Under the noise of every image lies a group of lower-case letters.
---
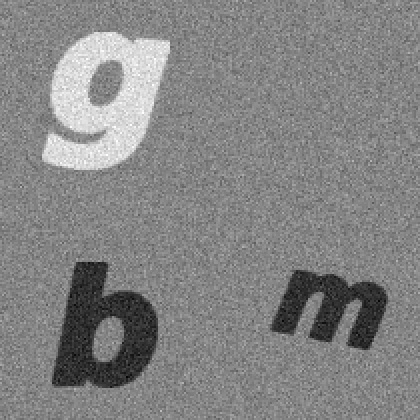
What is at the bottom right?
m
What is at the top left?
g
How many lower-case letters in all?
3
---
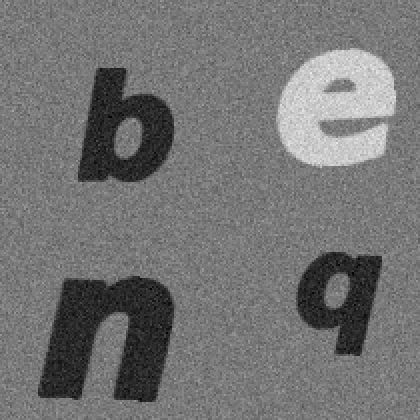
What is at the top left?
b
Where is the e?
top right
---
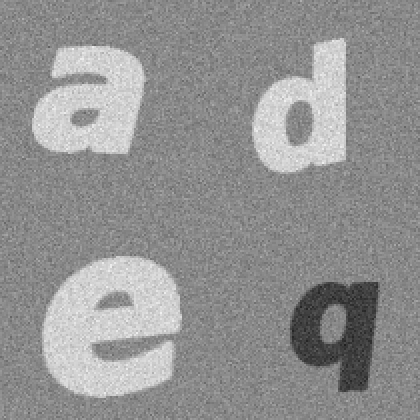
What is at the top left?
a
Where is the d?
top right
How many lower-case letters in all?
4
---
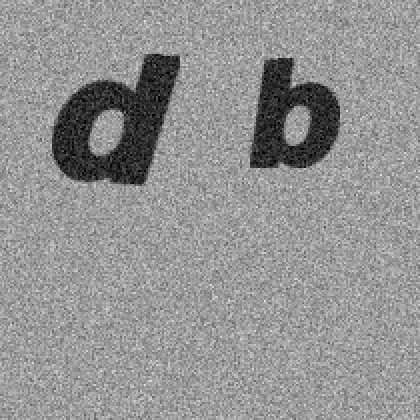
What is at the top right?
b
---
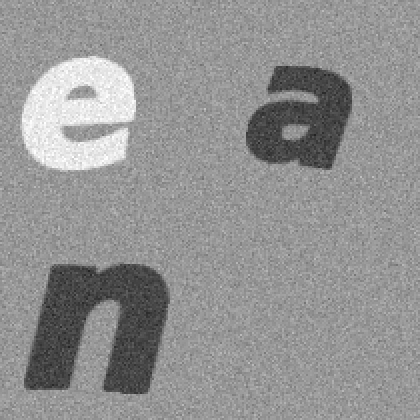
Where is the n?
bottom left
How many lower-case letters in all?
3
